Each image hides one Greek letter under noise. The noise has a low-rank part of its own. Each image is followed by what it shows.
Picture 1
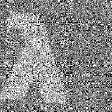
lambda
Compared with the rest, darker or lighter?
lighter
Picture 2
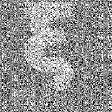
xi
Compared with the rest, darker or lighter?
lighter
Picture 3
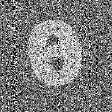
theta
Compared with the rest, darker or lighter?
lighter
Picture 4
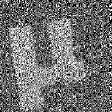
mu
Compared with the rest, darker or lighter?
lighter
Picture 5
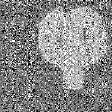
phi
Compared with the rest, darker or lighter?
lighter
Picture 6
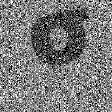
sigma
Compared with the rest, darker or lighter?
darker
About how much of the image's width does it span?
half
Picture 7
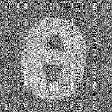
theta
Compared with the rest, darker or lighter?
lighter
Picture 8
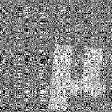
mu
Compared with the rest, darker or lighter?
lighter
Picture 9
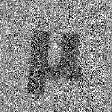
mu
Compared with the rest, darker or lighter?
darker
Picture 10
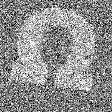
omega
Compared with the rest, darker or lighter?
lighter
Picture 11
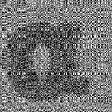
alpha
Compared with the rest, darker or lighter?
darker
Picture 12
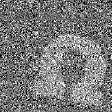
omega
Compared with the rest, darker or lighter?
lighter
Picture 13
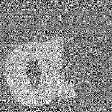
alpha
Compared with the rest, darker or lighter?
lighter
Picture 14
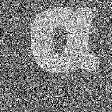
alpha
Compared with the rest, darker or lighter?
lighter
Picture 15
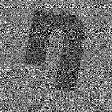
eta
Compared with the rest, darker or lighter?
darker
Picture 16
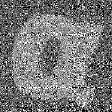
alpha
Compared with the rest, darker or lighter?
lighter
